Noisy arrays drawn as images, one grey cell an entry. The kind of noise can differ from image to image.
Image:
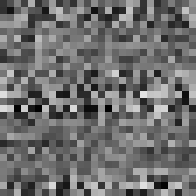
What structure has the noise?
rows of uneven size
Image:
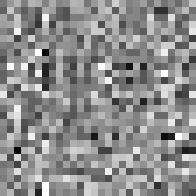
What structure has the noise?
low rank plus noise
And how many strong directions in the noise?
three or four
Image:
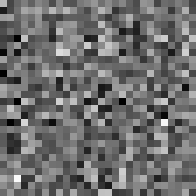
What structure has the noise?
low rank plus noise
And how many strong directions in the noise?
two
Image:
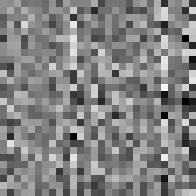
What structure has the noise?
columns of uneven size
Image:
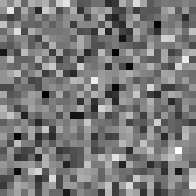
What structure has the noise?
independent entries
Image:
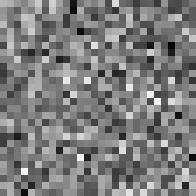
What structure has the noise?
independent entries
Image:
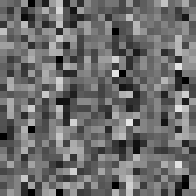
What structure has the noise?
columns of uneven size
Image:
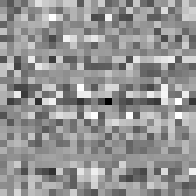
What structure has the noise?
rows of uneven size
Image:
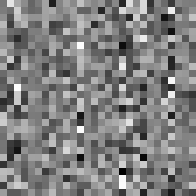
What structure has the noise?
columns of uneven size
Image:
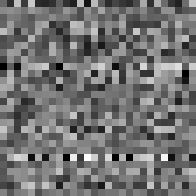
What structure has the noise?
rows of uneven size
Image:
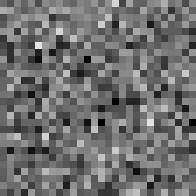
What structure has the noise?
independent entries
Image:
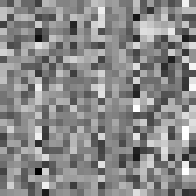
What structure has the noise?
columns of uneven size
